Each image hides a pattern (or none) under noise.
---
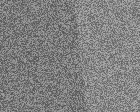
a sharp edge
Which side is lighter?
right
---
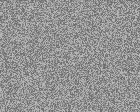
only noise
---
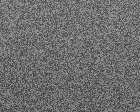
a smooth slope
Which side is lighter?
top
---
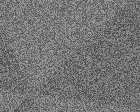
spokes from one point
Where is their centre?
bottom left
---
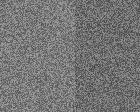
a sharp edge
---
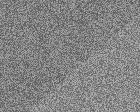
a sharp edge
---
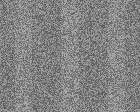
vertical stripes
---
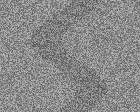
a wavy band
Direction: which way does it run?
top to bottom
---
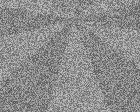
spokes from one point
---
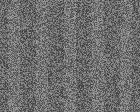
vertical stripes
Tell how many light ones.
5
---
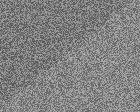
a sharp edge
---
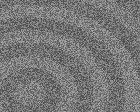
rings round one point
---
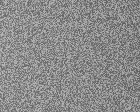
a smooth slope
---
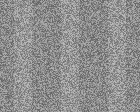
vertical stripes
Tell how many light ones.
3
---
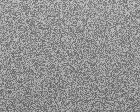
a smooth slope
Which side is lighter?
top
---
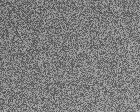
a smooth slope
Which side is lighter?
bottom right
